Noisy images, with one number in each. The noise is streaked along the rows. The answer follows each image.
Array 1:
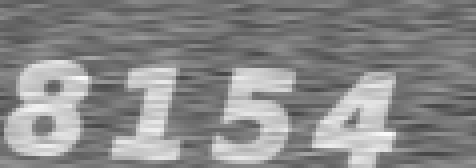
8154
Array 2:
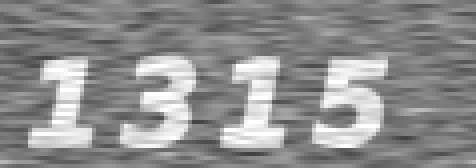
1315
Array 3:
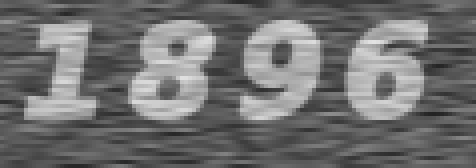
1896
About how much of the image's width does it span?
nearly all
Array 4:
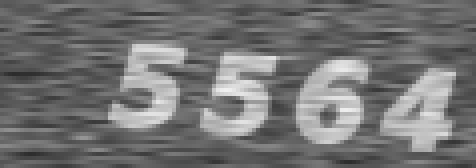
5564
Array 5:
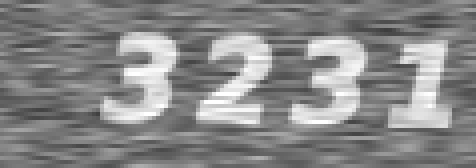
3231
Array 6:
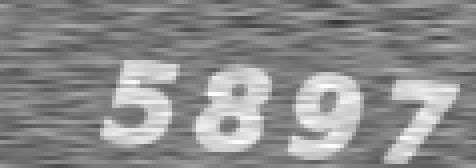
5897
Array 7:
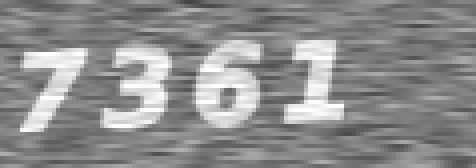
7361
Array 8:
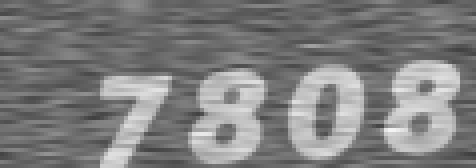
7808
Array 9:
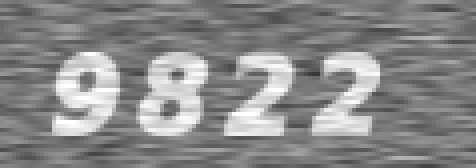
9822
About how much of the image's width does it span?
two thirds
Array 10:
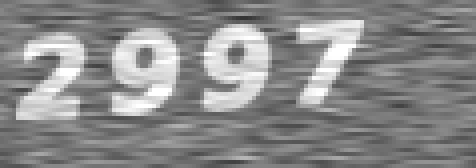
2997
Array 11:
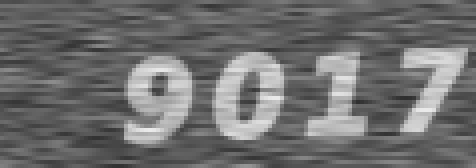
9017
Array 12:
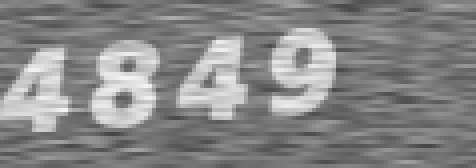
4849
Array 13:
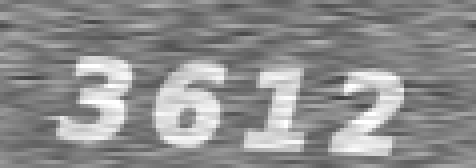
3612
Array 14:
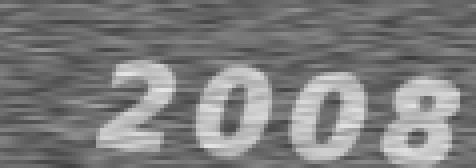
2008
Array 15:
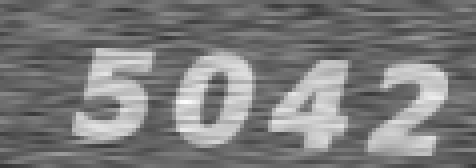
5042
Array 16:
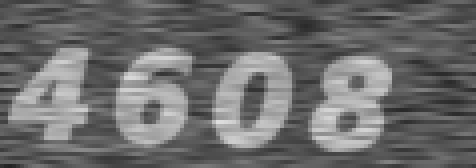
4608
